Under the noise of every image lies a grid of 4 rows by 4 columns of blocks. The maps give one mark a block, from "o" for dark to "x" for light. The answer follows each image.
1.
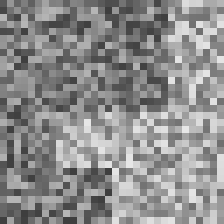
ooox
ooox
oxxx
ooxx
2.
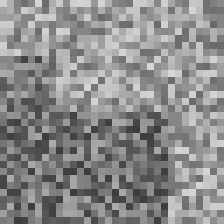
xxxx
oxxx
ooox
ooox
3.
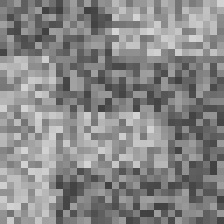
ooxx
xooo
xxxo
xooo
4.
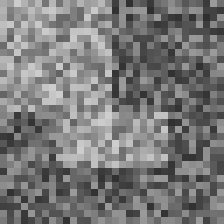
xxoo
xxoo
oxxo
oooo
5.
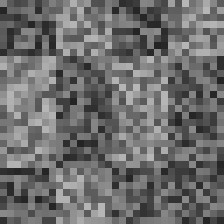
oxox
xoxo
xoxo
oxoo
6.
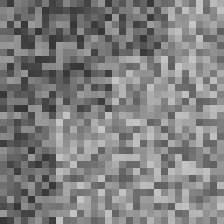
ooox
ooxx
oxxx
oxxx
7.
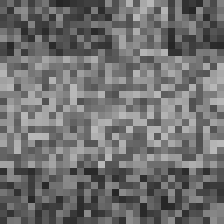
ooxo
xxxx
xxxx
oooo
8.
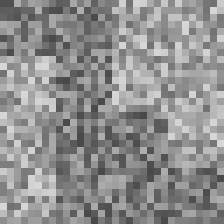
ooxx
xoxx
xoox
xooo
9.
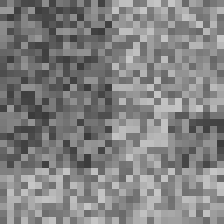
ooxx
ooxx
ooxo
xxxx
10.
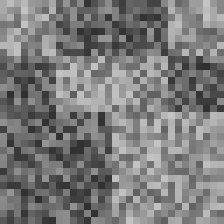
xoox
oxxo
ooxx
ooxx
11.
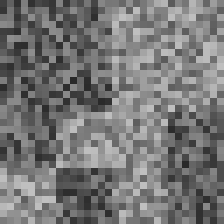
ooxx
ooxx
oxxo
xoxo
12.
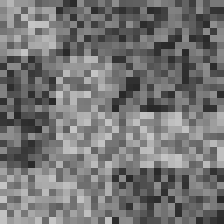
xooo
oxoo
oxxx
xxoo
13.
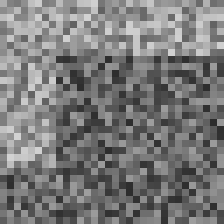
xxxx
xooo
xooo
oooo
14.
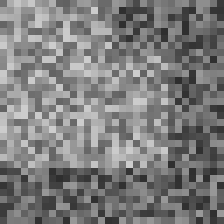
xxoo
xxxo
xxxo
oooo
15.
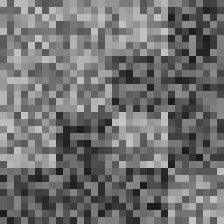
xxxo
xxoo
xoxo
ooox
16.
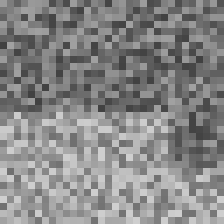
oooo
oooo
xxxo
xxxx
